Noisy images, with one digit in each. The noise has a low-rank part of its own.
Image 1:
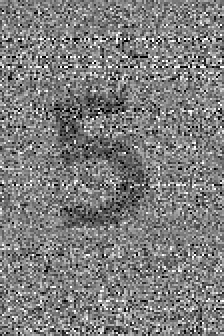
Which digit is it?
5
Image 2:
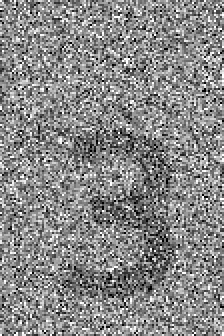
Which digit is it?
3
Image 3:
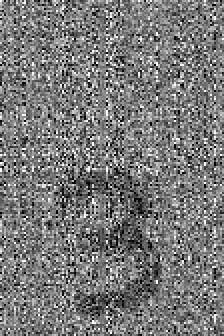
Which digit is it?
3
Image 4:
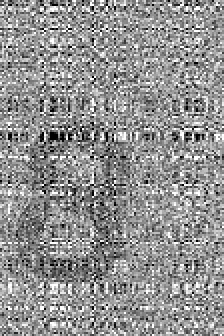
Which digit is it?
8
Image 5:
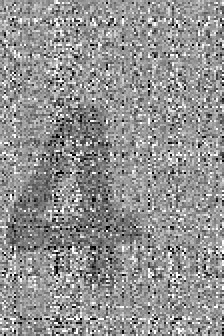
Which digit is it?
4
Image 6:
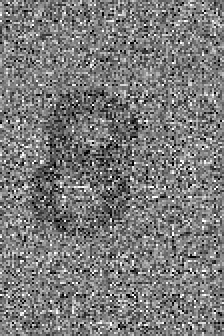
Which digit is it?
8
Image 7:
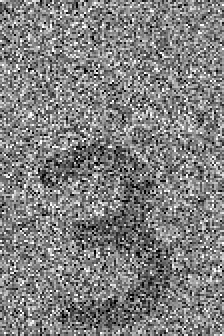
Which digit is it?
3
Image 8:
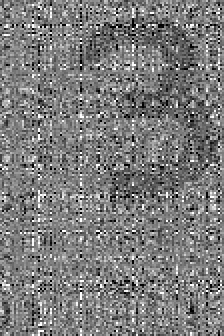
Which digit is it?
3
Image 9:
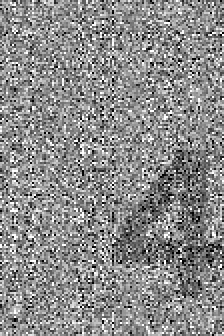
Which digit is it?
4
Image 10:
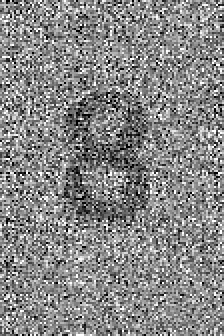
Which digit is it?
8
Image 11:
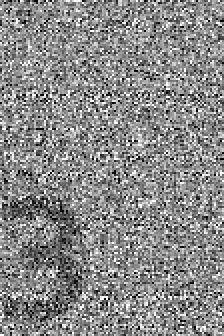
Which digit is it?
3
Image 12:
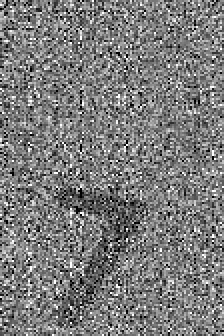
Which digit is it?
7
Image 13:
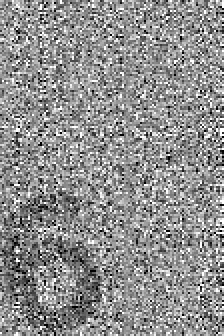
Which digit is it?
6
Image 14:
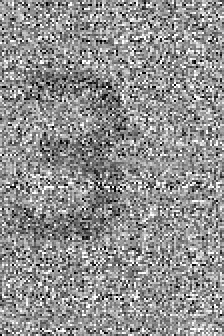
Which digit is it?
3
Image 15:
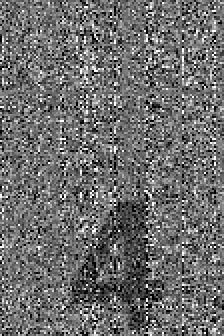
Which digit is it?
4
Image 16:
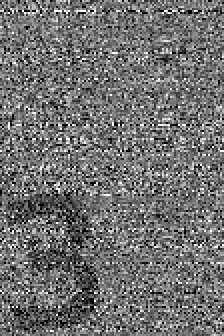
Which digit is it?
3
